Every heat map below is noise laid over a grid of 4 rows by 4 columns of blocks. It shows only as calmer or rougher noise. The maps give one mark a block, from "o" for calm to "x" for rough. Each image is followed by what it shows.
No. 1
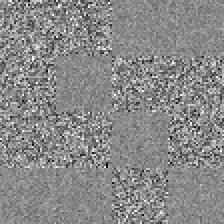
x x o o
x o x x
x x o x
o o x o
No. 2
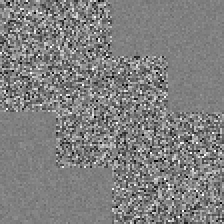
x x o o
x x x o
o x x x
o o x x
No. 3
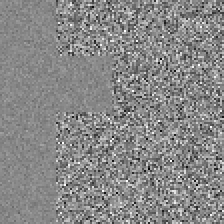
o x x x
o o x x
o x x x
o x x x
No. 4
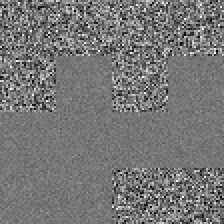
x x x x
x o x o
o o o o
o o x x
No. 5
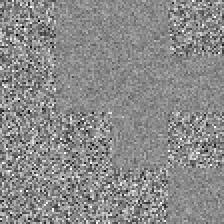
x o o x
x o o o
x x o x
x x x o
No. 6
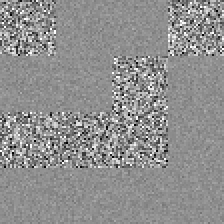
x o o x
o o x o
x x x o
o o o o
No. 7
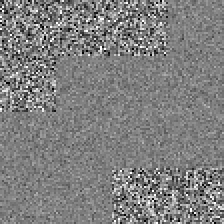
x x x o
x o o o
o o o o
o o x x
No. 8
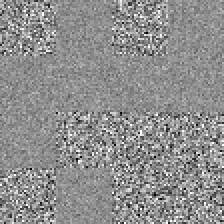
x o x o
o o o o
o x x x
x o x x
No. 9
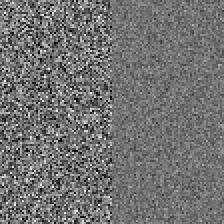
x x o o
x x o o
x x o o
x x o o
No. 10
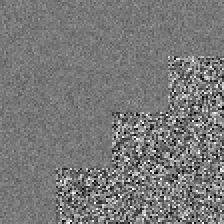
o o o o
o o o x
o o x x
o x x x
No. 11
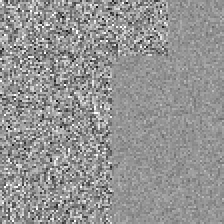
x x x o
x x o o
x x o o
x x o o
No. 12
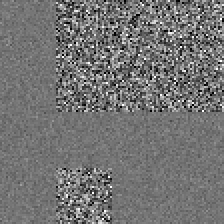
o x x x
o x x x
o o o o
o x o o
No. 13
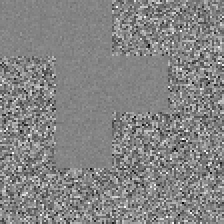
o o x x
x o o x
x o x x
x x x x
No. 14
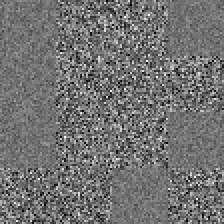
o x x o
o x x x
o x x o
x x o x
